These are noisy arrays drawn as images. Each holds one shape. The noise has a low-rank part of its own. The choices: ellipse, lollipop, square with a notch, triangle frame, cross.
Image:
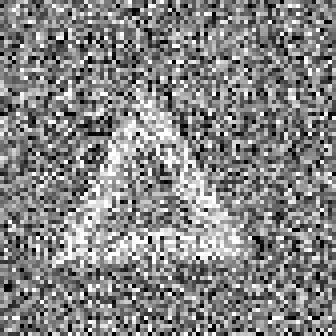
triangle frame
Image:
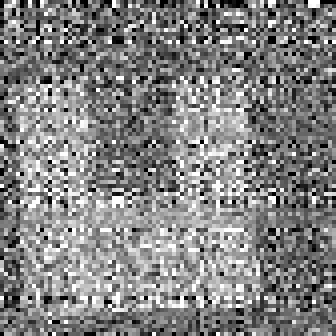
square with a notch
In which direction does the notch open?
up
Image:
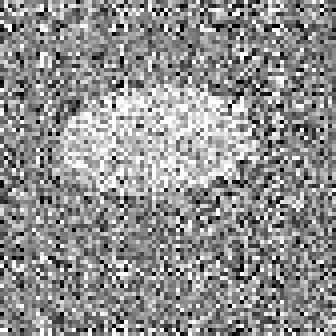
ellipse
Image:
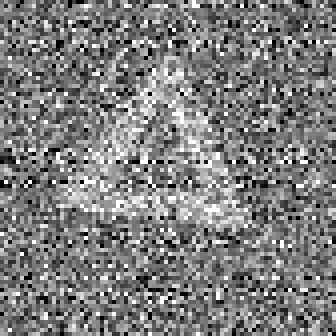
triangle frame
